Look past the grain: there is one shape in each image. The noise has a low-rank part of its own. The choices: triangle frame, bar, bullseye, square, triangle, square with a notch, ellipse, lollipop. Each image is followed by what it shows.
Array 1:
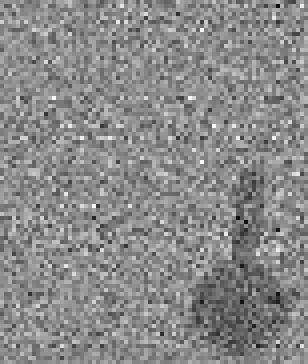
lollipop
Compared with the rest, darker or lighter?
darker
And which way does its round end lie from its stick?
down
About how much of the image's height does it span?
half
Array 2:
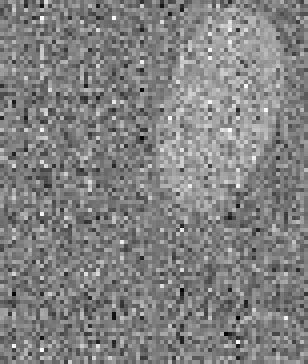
ellipse
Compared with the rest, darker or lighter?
lighter
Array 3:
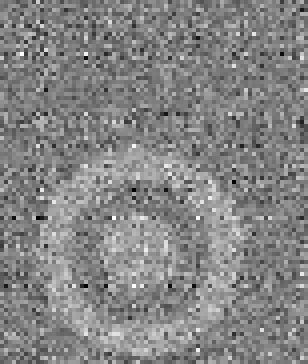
bullseye
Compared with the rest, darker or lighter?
lighter
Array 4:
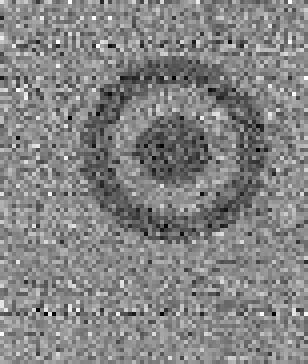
bullseye
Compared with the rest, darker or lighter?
darker
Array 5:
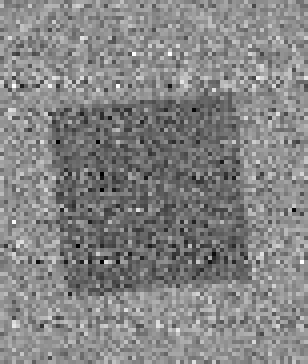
square
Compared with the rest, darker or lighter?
darker
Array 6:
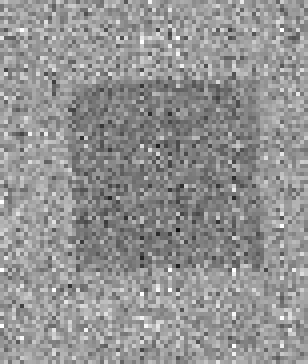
square
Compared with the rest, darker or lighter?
darker
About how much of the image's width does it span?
two thirds
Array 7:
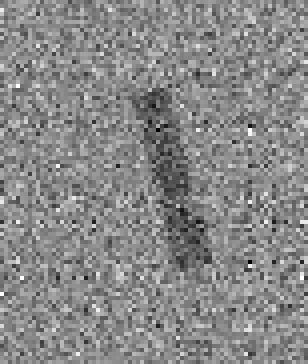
bar
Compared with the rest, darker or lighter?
darker
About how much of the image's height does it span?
half
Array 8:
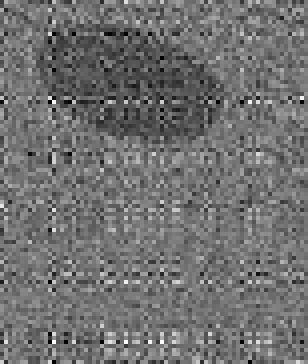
ellipse
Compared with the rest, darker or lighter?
darker
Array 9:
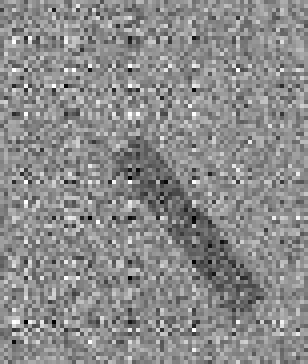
bar
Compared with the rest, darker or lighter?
darker
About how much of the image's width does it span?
half
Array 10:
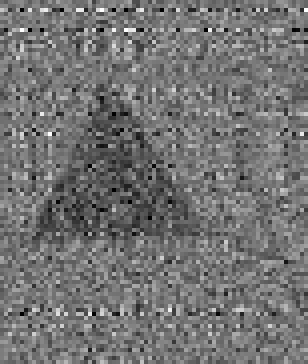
triangle
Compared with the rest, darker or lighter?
darker
